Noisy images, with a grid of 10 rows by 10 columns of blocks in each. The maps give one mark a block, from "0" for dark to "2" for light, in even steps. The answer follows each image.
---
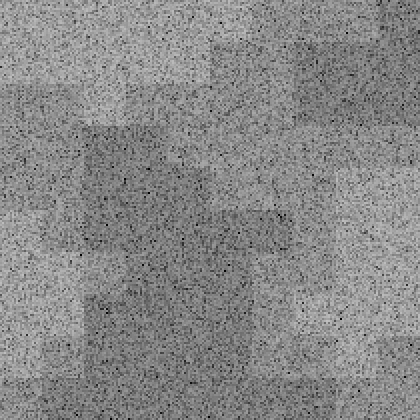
2222221110
2222211000
1121111000
1100111111
1100011122
2100000122
2210001122
2200001222
2100001121
1000000011
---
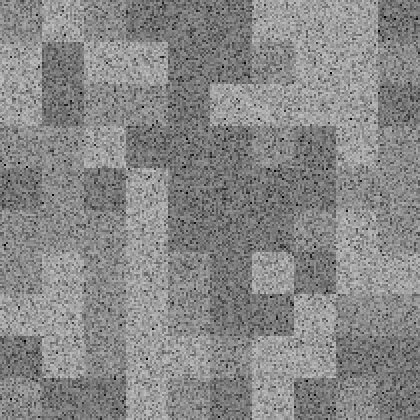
1210002220
2022001221
2011022220
1120001021
0102000011
1112000121
1212102022
2212100211
0212212200
1002102010
